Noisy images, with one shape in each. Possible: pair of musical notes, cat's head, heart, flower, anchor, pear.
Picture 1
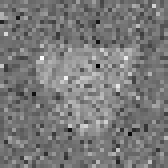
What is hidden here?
light heart
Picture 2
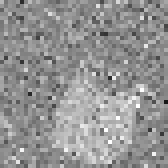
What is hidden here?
light cat's head
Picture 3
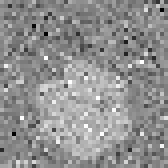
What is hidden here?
light flower
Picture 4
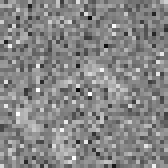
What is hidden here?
light pair of musical notes
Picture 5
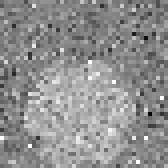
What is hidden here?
light flower
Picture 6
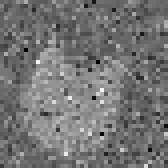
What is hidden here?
light cat's head
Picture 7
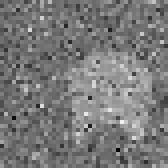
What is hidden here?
light cat's head
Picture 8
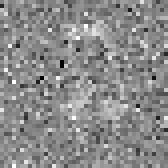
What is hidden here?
light pair of musical notes
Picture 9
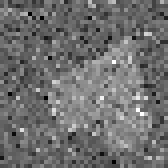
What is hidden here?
light heart
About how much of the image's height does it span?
two thirds
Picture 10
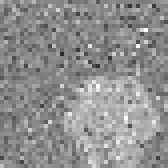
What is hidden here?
light flower
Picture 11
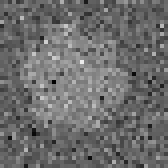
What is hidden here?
light flower
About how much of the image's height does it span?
two thirds
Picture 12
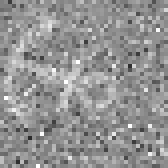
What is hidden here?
light anchor
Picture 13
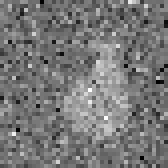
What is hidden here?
light pear
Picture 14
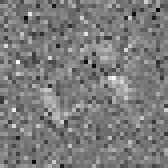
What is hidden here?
light pair of musical notes
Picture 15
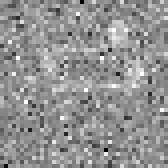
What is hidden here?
light pair of musical notes
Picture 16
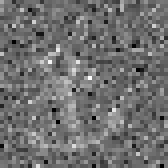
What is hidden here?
light anchor
